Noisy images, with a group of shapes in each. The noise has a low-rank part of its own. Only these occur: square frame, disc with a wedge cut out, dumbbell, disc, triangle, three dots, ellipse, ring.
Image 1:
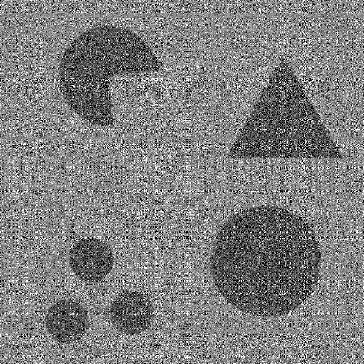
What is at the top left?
disc with a wedge cut out
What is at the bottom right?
disc
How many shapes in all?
4
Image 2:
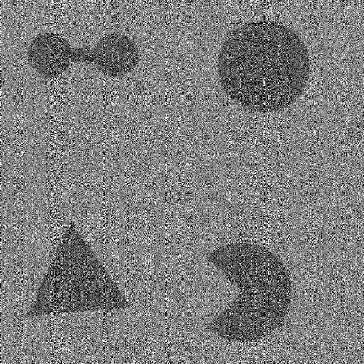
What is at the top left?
dumbbell
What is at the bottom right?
disc with a wedge cut out
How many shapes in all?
4
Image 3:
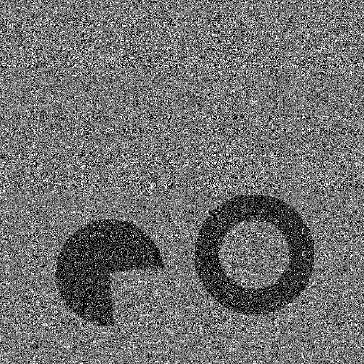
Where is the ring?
bottom right
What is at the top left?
nothing
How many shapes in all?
2
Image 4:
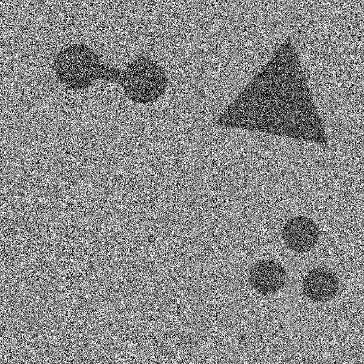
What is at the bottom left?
nothing
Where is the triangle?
top right
